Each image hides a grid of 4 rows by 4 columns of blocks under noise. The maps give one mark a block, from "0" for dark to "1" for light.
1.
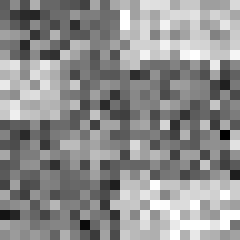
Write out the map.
0 0 1 1
1 0 0 0
0 0 0 0
0 0 1 1
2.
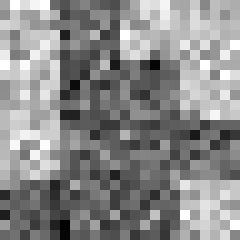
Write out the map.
1 0 1 1
1 0 0 1
1 0 0 0
0 0 0 1
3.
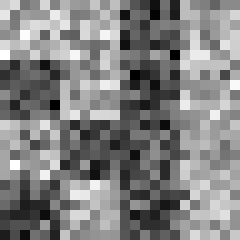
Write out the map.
1 1 0 1
0 1 0 1
1 0 0 1
0 1 0 1
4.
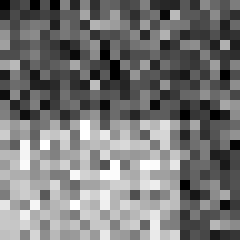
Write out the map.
0 0 0 0
0 0 0 0
1 1 1 0
1 1 1 0
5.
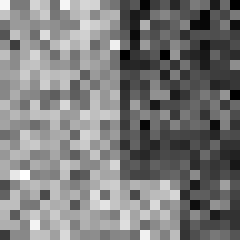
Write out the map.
1 1 0 0
1 1 0 0
1 1 0 0
1 1 1 0
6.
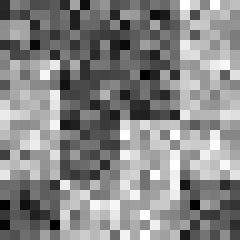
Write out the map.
0 0 0 1
1 0 0 1
1 0 1 1
0 1 1 0
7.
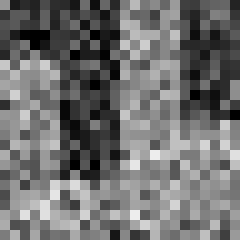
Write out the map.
0 0 1 0
1 0 1 0
1 0 1 1
1 1 1 1
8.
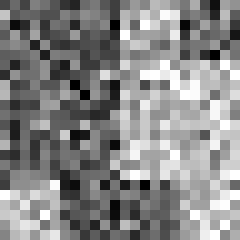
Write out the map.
0 0 1 0
0 0 1 1
0 0 1 1
1 0 0 1
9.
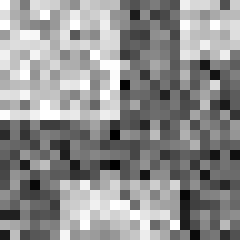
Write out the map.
1 1 0 1
1 1 0 0
0 0 0 0
0 1 1 0
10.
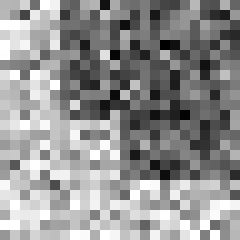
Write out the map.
1 0 0 0
1 0 0 0
1 1 0 0
1 1 1 1
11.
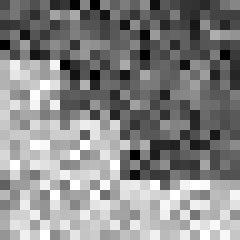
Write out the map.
0 0 0 0
1 0 0 0
1 1 0 0
1 1 1 1
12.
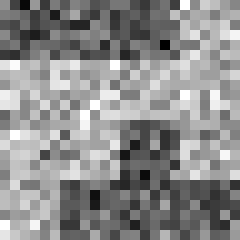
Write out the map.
0 0 0 1
1 1 1 1
1 1 0 1
1 0 0 0
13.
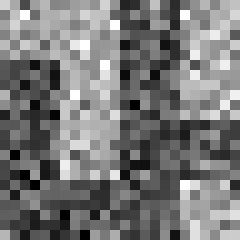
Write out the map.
1 1 0 1
0 1 0 1
0 1 0 0
0 0 0 1
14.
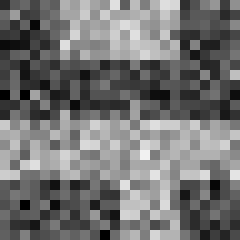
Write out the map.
0 1 1 0
0 0 0 0
1 1 1 1
0 0 1 0
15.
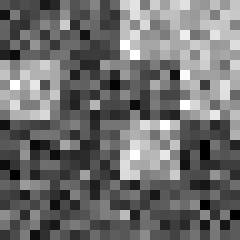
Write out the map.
0 0 1 1
1 0 0 1
0 0 1 0
0 0 0 0
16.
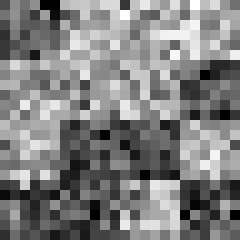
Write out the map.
0 1 1 1
1 1 1 0
1 0 0 1
0 0 1 0
